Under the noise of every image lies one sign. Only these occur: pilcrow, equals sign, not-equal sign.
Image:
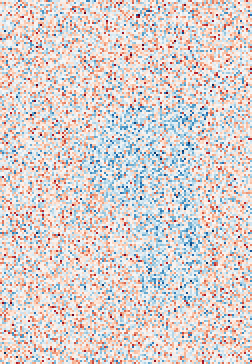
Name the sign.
pilcrow
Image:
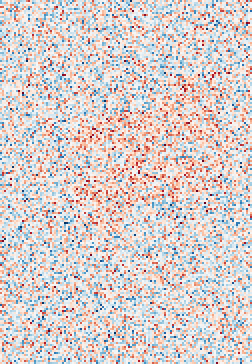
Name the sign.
not-equal sign
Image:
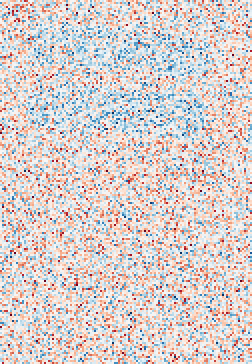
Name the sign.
equals sign
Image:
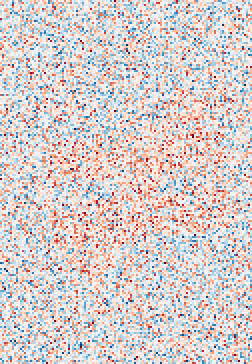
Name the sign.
not-equal sign
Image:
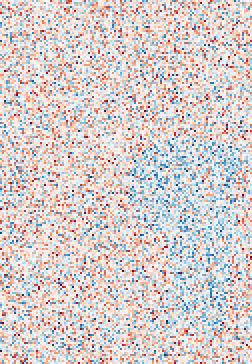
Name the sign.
pilcrow
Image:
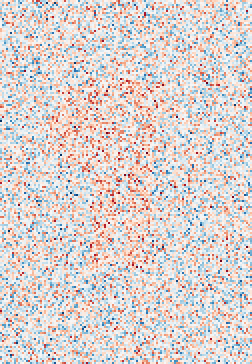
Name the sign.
pilcrow
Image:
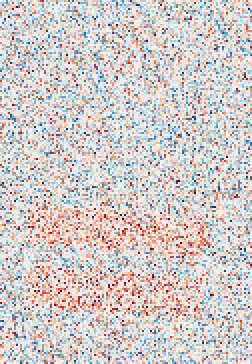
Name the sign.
equals sign
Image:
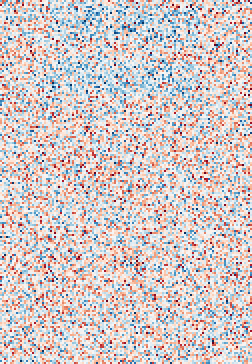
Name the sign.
equals sign
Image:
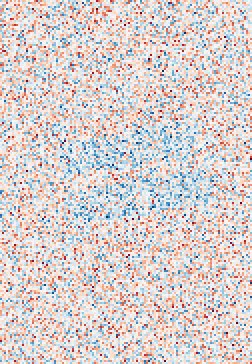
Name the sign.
equals sign
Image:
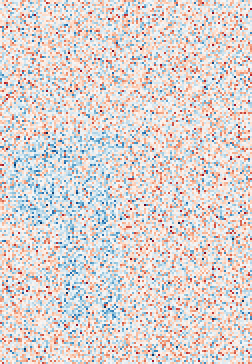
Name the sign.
pilcrow
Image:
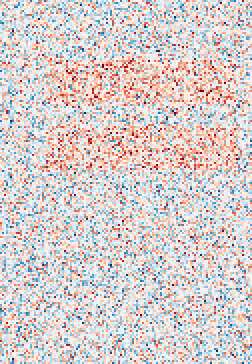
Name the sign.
equals sign
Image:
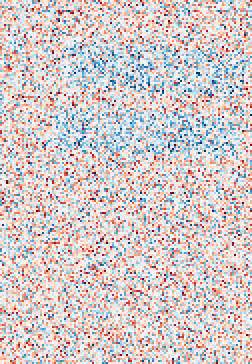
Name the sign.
equals sign
